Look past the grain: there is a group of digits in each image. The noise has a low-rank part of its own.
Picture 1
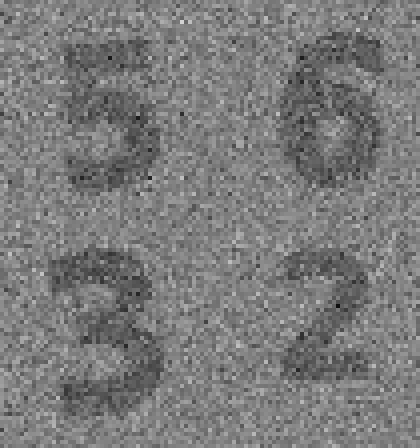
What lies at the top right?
6
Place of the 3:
bottom left
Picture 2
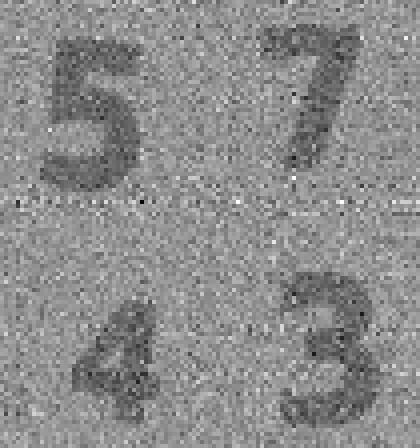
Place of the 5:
top left
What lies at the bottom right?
3
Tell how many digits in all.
4
